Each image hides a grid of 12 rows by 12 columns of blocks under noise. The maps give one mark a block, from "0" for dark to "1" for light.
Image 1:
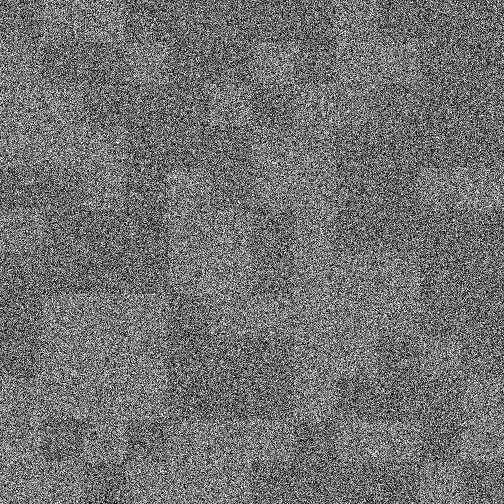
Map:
011000001000
100100101100
110001011000
111000110000
001010110011
100011010000
000011011100
011101111100
011100011010
111100010001
101011101101
110111000010
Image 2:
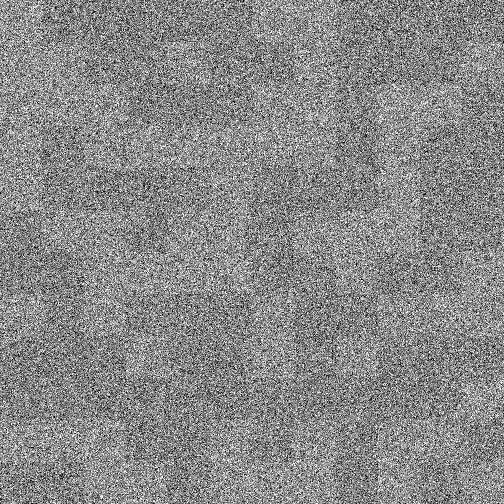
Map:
100000110000
110010010001
111000110110
101111110100
100001000100
011011011100
001111001001
101000100111
000100101000
000000000001
111001010110
001101110101
